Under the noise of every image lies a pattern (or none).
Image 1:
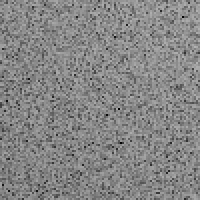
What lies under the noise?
a smooth slope
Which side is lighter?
top right
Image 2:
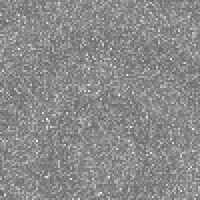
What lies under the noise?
rings round one point
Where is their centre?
bottom middle
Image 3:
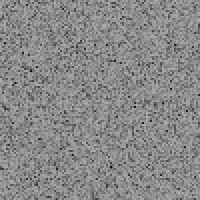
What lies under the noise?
only noise
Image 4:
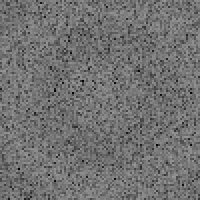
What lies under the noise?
rings round one point
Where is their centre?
centre
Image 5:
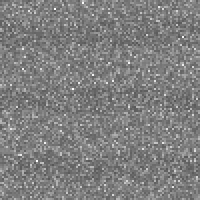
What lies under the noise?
horizontal stripes
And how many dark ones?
3
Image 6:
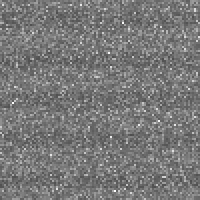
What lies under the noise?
horizontal stripes
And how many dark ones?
5
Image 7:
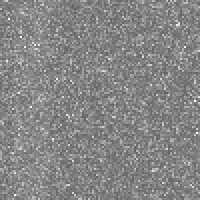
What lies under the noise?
one vertical stripe
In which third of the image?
left
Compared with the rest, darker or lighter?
lighter
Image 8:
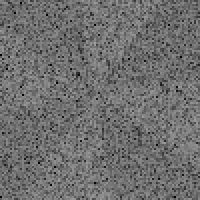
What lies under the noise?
spokes from one point
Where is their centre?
centre
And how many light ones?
4
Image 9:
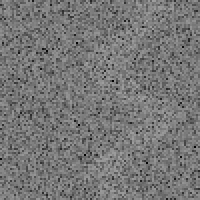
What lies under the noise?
a wavy band
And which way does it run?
top to bottom
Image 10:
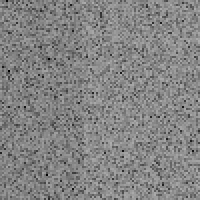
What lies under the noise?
a sharp edge
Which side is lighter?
right
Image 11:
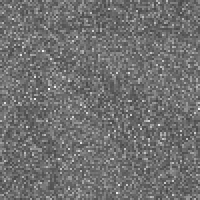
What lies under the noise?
spokes from one point
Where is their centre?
top left
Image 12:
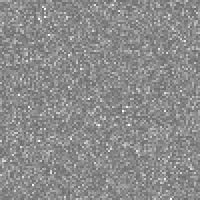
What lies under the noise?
only noise
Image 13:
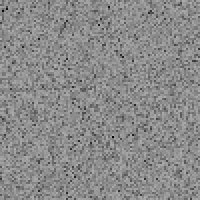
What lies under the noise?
only noise
